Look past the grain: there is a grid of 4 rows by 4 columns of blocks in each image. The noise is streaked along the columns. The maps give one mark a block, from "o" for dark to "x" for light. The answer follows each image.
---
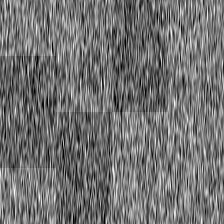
x x o x
o x o x
o o x x
x o x x
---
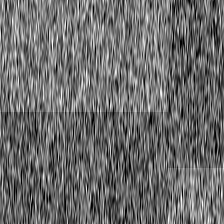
x x x o
x x x o
o o o o
o o o x
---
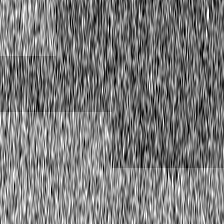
x o o o
o o o o
x x o o
x x x x
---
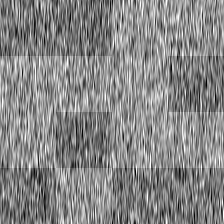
o o x x
x x x o
x o x x
o x o o
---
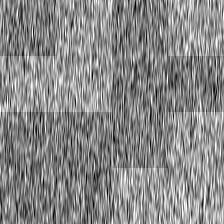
o x o x
x x o o
o o o x
o o x x
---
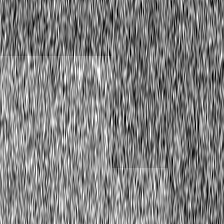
o o o o
x x o o
x x o o
x x x o
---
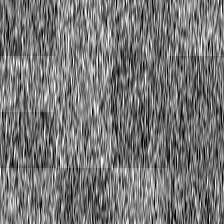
o x o x
x x o o
o x o o
x o x o
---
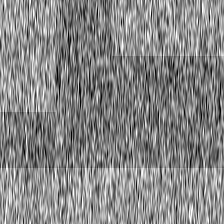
x o x x
x o o o
o o o o
x x x x
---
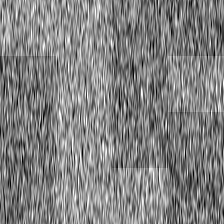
x x o o
o x o x
o x o o
o x x o
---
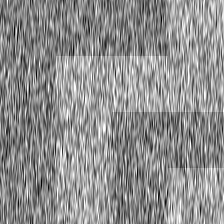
o o o x
o x x x
o x o o
o x o x
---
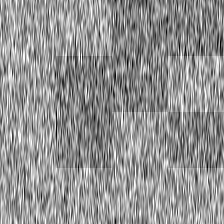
x x o o
x o o x
x o x o
x x x x
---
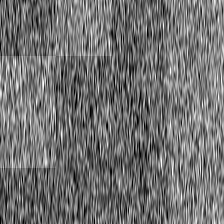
o x o x
x o o x
x o o x
o o o x
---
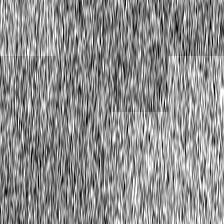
x o o o
o o o x
o o x x
o o x x
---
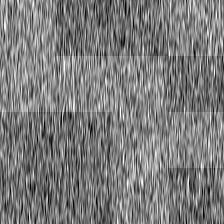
x o o x
x x x o
o o x x
o o x o
